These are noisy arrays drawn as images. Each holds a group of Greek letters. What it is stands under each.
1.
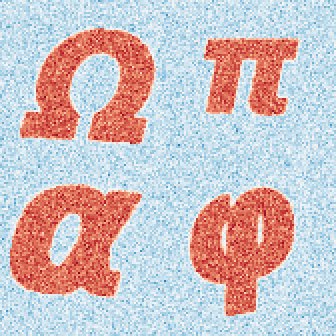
top left: omega; top right: pi; bottom left: alpha; bottom right: phi
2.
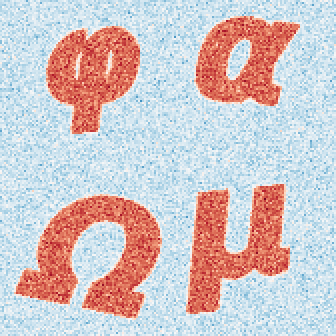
top left: phi; top right: alpha; bottom left: omega; bottom right: mu
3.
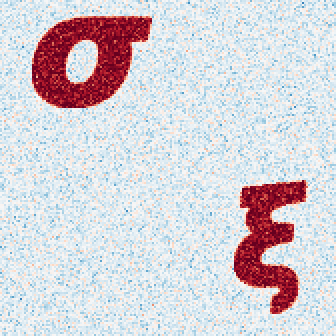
top left: sigma; bottom right: xi
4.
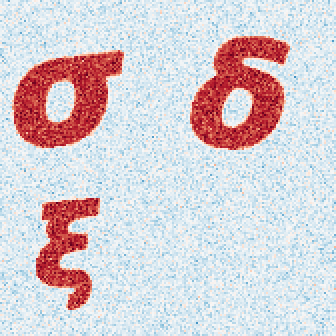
top left: sigma; top right: delta; bottom left: xi
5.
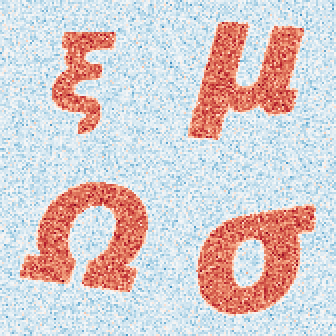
top left: xi; top right: mu; bottom left: omega; bottom right: sigma
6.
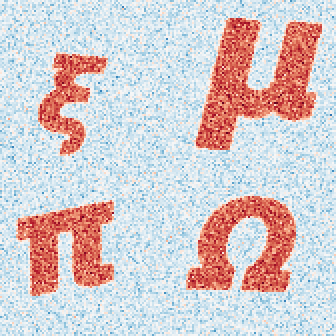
top left: xi; top right: mu; bottom left: pi; bottom right: omega
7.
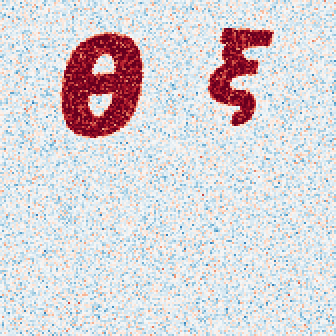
top left: theta; top right: xi
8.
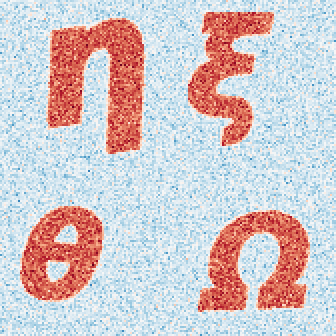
top left: eta; top right: xi; bottom left: theta; bottom right: omega
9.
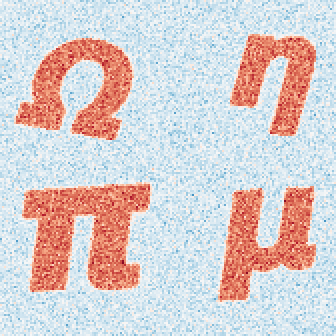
top left: omega; top right: eta; bottom left: pi; bottom right: mu
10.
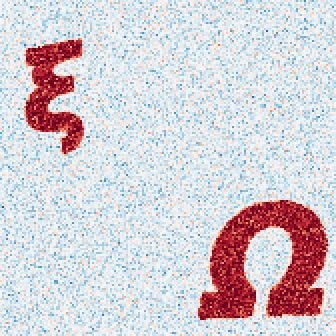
top left: xi; bottom right: omega
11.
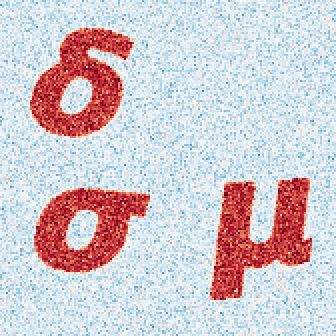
top left: delta; bottom left: sigma; bottom right: mu
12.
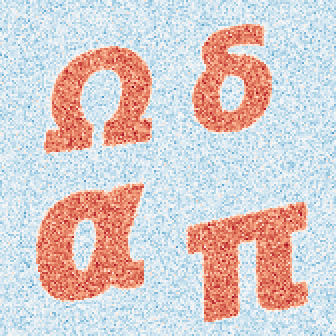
top left: omega; top right: delta; bottom left: alpha; bottom right: pi
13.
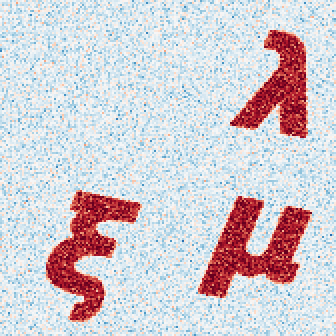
top right: lambda; bottom left: xi; bottom right: mu
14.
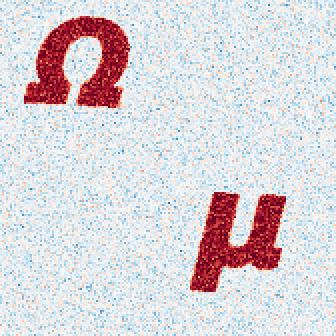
top left: omega; bottom right: mu
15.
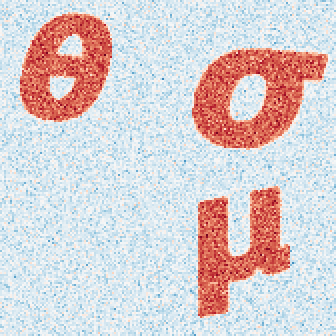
top left: theta; top right: sigma; bottom right: mu
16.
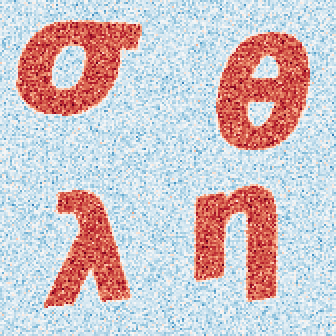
top left: sigma; top right: theta; bottom left: lambda; bottom right: eta
